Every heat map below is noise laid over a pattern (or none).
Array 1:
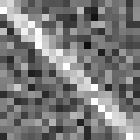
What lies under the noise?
a diagonal band
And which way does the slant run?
top left to bottom right
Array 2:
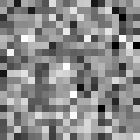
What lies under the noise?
only noise
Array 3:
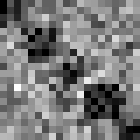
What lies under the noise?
blocks along the diagonal
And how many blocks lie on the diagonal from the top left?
5
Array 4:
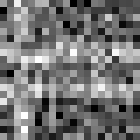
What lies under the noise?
bands of rows crossing bands of columns
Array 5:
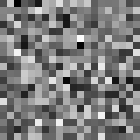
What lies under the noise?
only noise
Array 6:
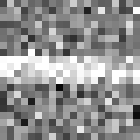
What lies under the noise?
one band of rows
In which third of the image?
middle
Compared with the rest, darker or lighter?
lighter
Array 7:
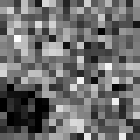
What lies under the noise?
one block
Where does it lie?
bottom left
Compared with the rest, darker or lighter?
darker
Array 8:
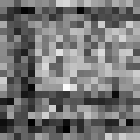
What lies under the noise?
bands of rows crossing bands of columns
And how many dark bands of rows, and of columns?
3 and 1
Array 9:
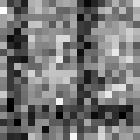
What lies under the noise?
bands of rows crossing bands of columns
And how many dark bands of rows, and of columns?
1 and 2
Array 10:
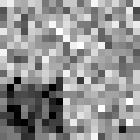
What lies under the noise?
one block
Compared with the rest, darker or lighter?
darker
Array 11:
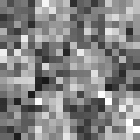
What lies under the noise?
a checkerboard
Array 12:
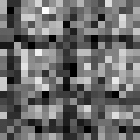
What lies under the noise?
bands of rows crossing bands of columns
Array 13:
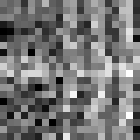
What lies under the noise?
bands of rows crossing bands of columns
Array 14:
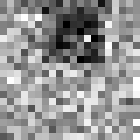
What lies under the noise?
one block
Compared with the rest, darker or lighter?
darker
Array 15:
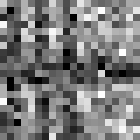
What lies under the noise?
bands of rows crossing bands of columns
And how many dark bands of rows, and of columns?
1 and 3
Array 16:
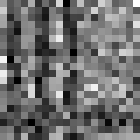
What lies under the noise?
bands of rows crossing bands of columns
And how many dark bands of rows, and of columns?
1 and 3
